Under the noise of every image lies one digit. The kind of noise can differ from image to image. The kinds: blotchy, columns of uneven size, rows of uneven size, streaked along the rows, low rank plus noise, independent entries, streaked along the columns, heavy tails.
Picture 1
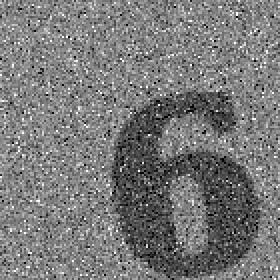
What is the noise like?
heavy tails
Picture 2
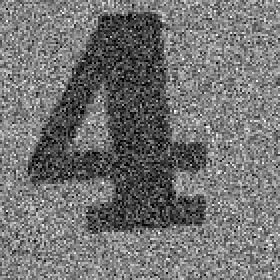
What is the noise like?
independent entries
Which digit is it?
4
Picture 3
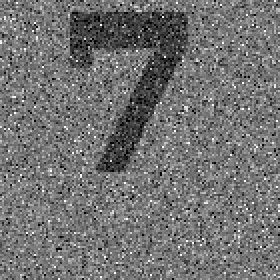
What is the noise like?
heavy tails
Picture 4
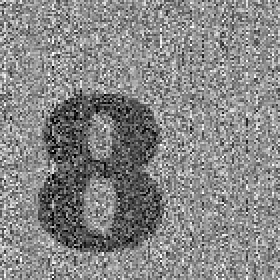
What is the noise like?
columns of uneven size
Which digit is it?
8
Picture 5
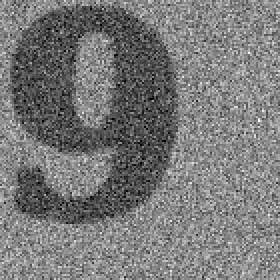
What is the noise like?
independent entries
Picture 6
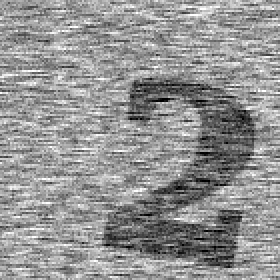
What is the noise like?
streaked along the rows
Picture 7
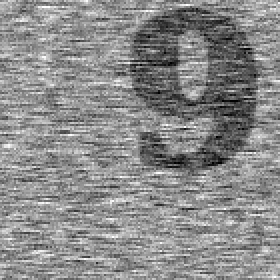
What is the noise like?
streaked along the rows
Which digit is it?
9
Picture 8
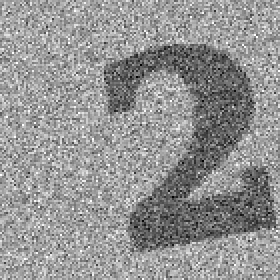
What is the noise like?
independent entries
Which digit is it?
2
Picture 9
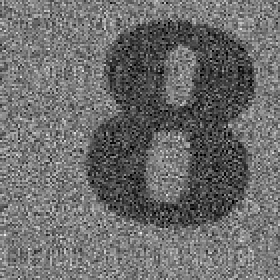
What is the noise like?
low rank plus noise
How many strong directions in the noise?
one
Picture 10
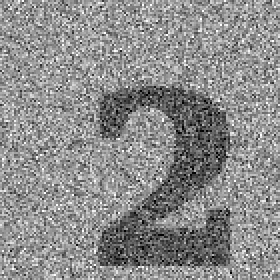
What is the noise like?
independent entries
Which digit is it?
2
